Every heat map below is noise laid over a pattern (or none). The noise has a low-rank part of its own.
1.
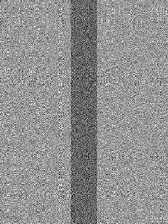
one band of columns
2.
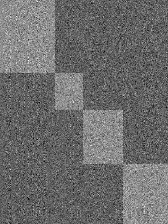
blocks along the diagonal
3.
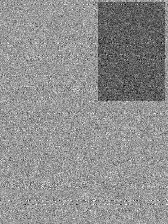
one block
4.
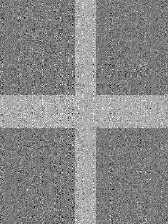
bands of rows crossing bands of columns
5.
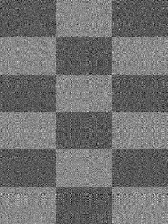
a checkerboard
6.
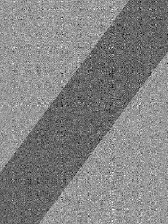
a diagonal band
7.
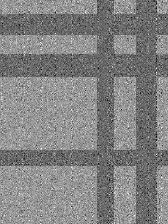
bands of rows crossing bands of columns
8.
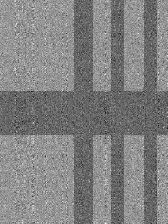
bands of rows crossing bands of columns
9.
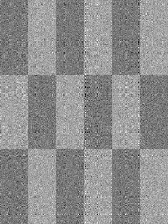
a checkerboard
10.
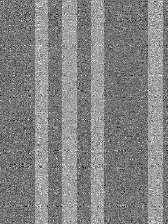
bands of columns
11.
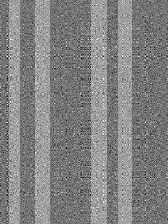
bands of columns
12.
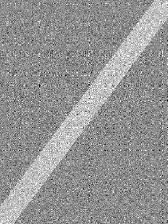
a diagonal band
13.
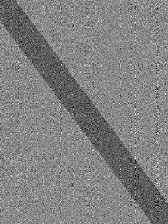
a diagonal band
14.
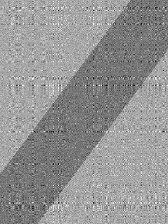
a diagonal band
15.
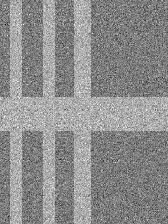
bands of rows crossing bands of columns
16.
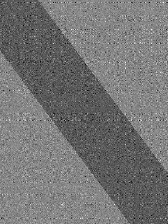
a diagonal band
